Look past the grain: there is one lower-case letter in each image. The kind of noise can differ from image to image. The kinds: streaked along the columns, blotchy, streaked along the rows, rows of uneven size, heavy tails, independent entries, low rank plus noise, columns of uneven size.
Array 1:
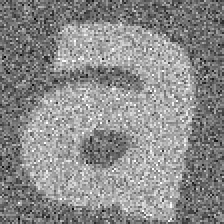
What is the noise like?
independent entries
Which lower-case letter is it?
a
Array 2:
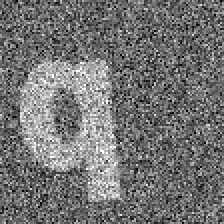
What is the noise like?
independent entries
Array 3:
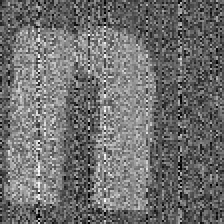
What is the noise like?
columns of uneven size
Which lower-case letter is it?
n
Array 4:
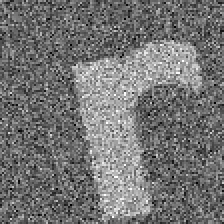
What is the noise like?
independent entries
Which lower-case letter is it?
r
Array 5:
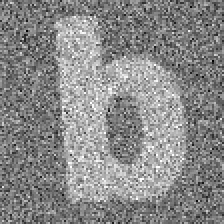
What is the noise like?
independent entries
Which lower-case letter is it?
b
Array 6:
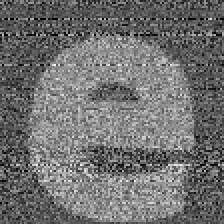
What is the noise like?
rows of uneven size
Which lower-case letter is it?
e
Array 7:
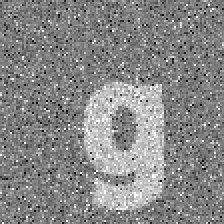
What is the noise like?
heavy tails
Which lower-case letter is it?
g
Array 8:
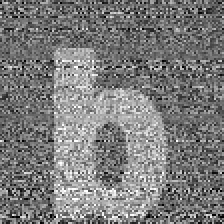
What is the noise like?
rows of uneven size
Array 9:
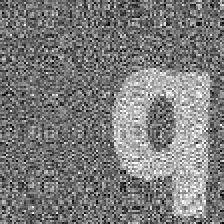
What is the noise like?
low rank plus noise
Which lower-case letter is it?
q
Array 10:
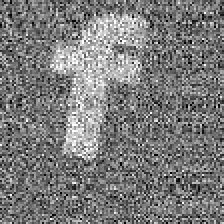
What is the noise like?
low rank plus noise
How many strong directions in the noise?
three or four
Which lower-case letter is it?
f
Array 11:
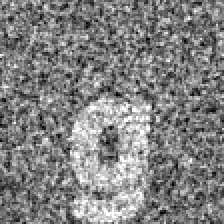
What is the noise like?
blotchy
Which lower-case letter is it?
g
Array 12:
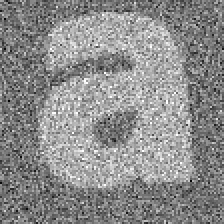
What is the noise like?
independent entries
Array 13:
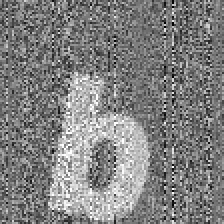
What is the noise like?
columns of uneven size
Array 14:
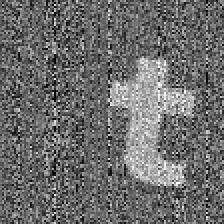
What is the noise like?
columns of uneven size
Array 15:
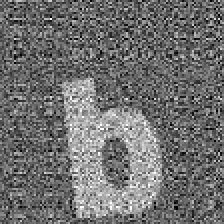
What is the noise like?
low rank plus noise
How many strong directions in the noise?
two
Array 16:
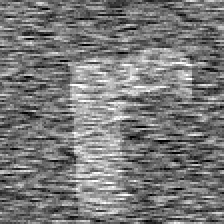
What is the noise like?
streaked along the rows
